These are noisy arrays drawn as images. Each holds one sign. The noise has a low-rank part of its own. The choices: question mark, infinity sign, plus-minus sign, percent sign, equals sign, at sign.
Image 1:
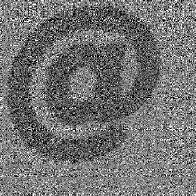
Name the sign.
at sign
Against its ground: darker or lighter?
darker
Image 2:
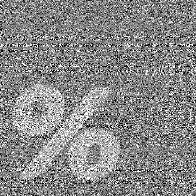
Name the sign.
percent sign
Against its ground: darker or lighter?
lighter
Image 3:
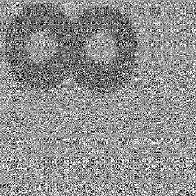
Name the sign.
infinity sign
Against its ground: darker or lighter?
darker
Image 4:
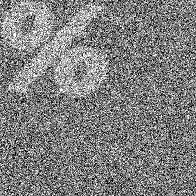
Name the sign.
percent sign
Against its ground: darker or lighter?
lighter
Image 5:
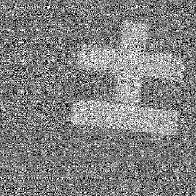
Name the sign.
plus-minus sign
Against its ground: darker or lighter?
lighter
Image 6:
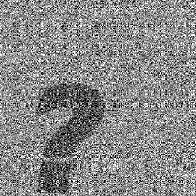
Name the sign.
question mark
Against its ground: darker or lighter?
darker
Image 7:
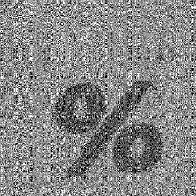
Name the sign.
percent sign
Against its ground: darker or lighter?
darker
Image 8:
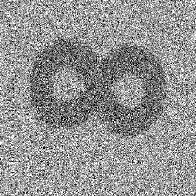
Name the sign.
infinity sign
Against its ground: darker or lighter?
darker
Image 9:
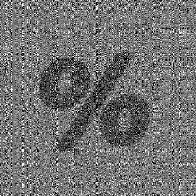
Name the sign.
percent sign
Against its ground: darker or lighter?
darker
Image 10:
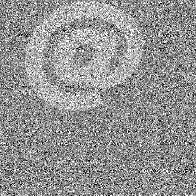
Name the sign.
at sign
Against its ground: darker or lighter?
lighter
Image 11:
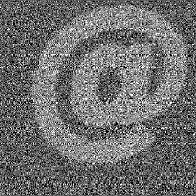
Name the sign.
at sign
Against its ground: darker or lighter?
lighter
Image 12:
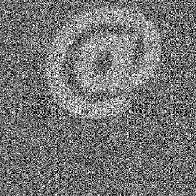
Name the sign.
at sign
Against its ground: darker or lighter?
lighter
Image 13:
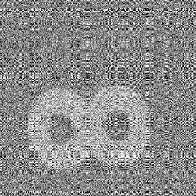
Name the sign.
infinity sign
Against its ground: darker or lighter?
lighter
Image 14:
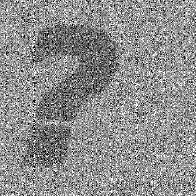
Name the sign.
question mark
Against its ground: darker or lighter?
darker
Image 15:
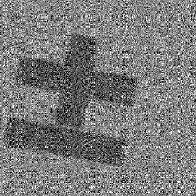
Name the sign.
plus-minus sign
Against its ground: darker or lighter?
darker
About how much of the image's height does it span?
two thirds
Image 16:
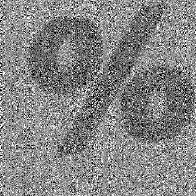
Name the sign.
percent sign
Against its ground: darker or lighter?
darker
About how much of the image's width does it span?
nearly all
